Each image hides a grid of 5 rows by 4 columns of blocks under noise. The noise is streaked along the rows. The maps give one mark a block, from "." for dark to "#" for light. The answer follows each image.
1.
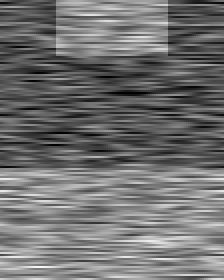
. # # .
. . . .
. . . .
# # # #
# # # #
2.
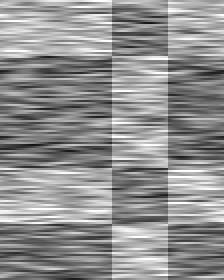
# # . #
. . # .
. . # .
# # . #
. . # .
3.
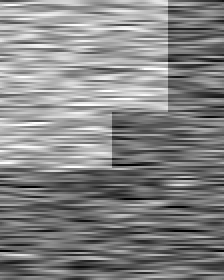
# # # .
# # # .
# # . .
. . . .
. . . .
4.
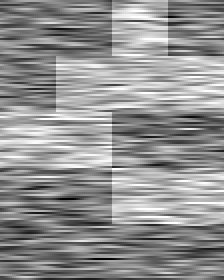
. . # .
. # # #
# # . .
. . # #
. . . .
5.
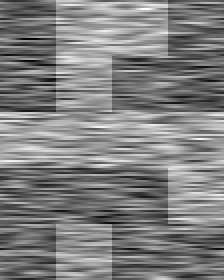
. # # .
. # . .
# # # #
. . . #
. # . .
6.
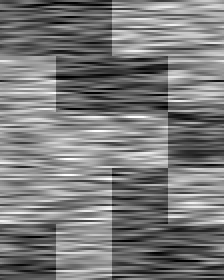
. . # #
# . . #
# # # .
# # . #
. # . .
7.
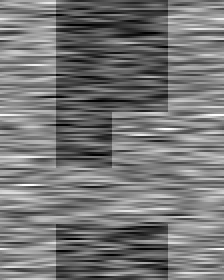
# . . #
# . . #
# . # #
# # # #
# . . #
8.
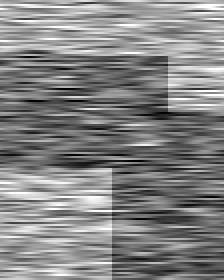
# # # #
. . . #
. . . .
# # . .
# # . .
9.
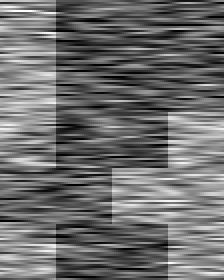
# . . .
# . . .
# . . #
. . # #
# . . #
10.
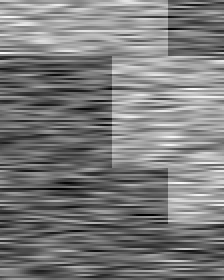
# # # .
. . # #
. . # #
. . . #
. . . .
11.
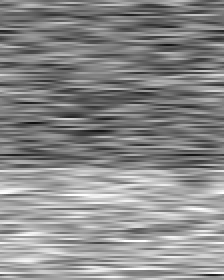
. . . .
. . . .
. . . .
# # # #
# # # #
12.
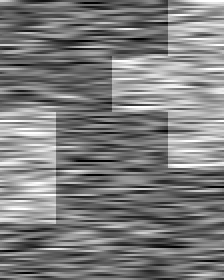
. . . #
. . # #
# . . #
# . . .
. . . .
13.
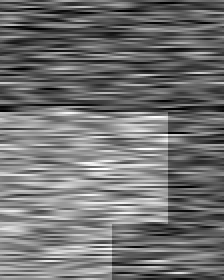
. . . .
. . . .
# # # .
# # # .
# # . .
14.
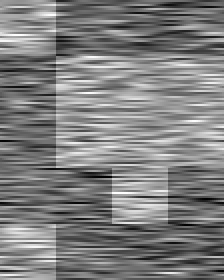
# . . .
. # # #
. # # #
. . # .
# . . .
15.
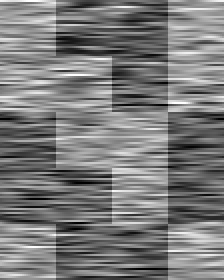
# . . #
# # . #
. # # .
. . # .
# . . #
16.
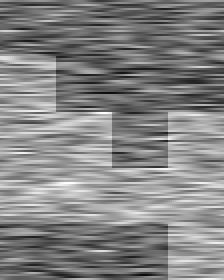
. . . .
# . . .
# # . #
# # # #
. . . #
